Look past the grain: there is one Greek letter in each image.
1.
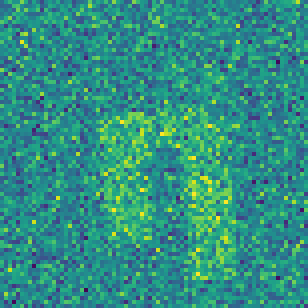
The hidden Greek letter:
eta
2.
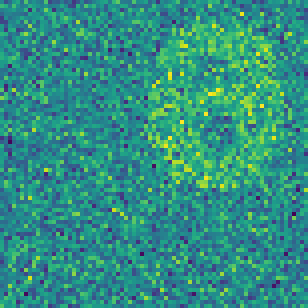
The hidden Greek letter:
theta
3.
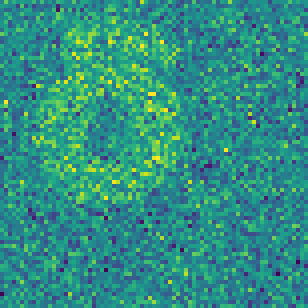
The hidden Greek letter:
delta
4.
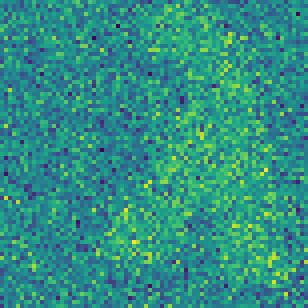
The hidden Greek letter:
lambda
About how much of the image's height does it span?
nearly all
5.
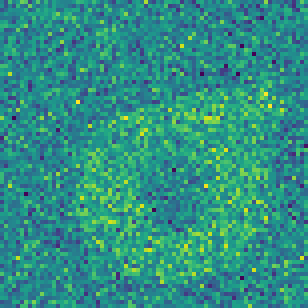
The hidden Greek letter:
sigma
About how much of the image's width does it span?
two thirds
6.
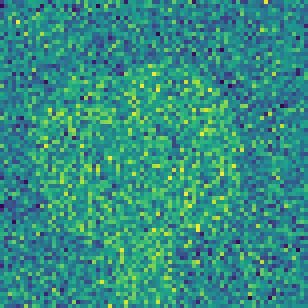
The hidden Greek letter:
phi
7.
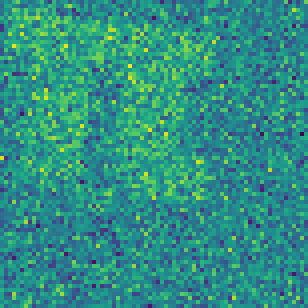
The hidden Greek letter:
pi
